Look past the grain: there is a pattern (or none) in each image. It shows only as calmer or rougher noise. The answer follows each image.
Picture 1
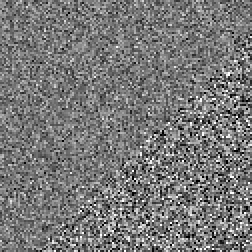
a sharp edge
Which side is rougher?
bottom right
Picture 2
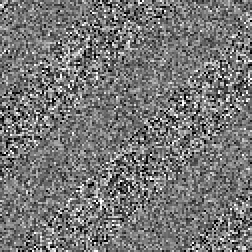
diagonal stripes
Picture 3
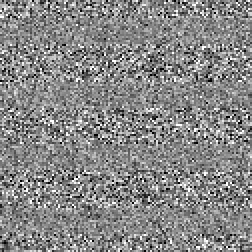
horizontal stripes
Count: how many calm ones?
4
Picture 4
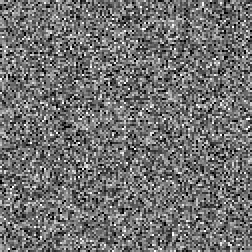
only noise
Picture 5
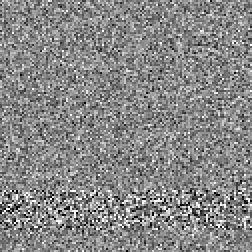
one horizontal stripe
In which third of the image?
bottom
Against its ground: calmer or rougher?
rougher
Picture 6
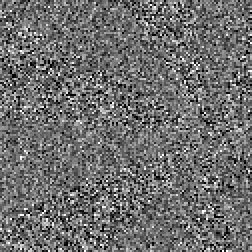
spokes from one point
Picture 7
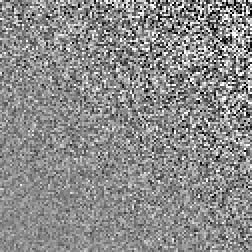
a smooth slope
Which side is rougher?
top right
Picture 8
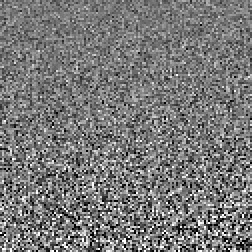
a smooth slope
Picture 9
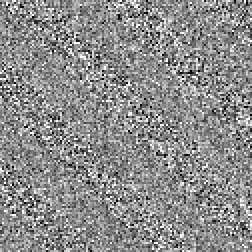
diagonal stripes
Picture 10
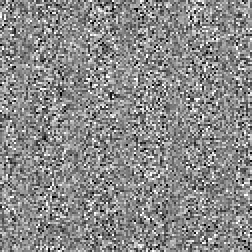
vertical stripes
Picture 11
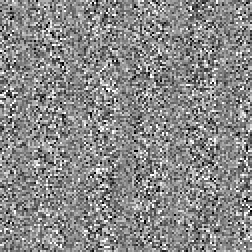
vertical stripes
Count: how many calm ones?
5
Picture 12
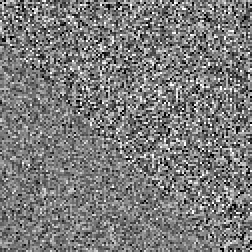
a sharp edge
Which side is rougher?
top right
